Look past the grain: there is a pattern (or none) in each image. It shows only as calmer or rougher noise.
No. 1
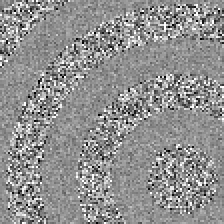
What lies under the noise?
rings round one point
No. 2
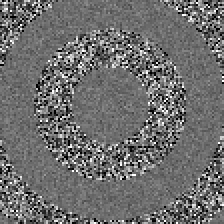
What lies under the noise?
rings round one point
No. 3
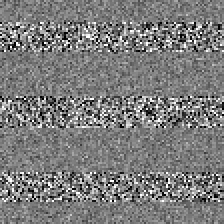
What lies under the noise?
horizontal stripes
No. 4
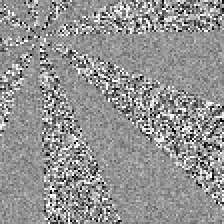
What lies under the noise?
spokes from one point
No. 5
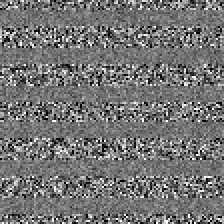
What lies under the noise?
horizontal stripes
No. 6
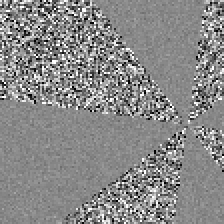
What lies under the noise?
spokes from one point
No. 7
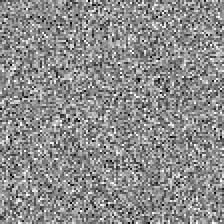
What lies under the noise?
only noise
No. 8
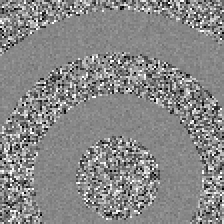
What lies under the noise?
rings round one point
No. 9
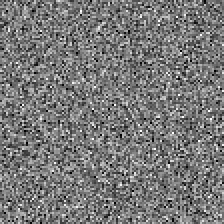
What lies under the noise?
only noise
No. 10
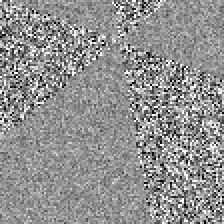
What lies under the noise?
spokes from one point
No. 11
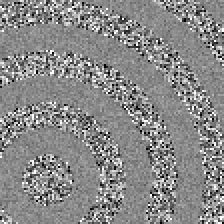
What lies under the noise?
rings round one point
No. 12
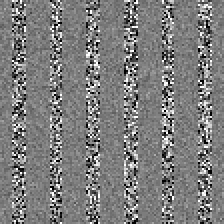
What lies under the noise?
vertical stripes
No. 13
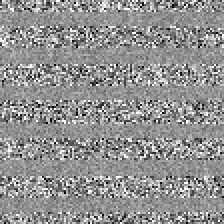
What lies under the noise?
horizontal stripes
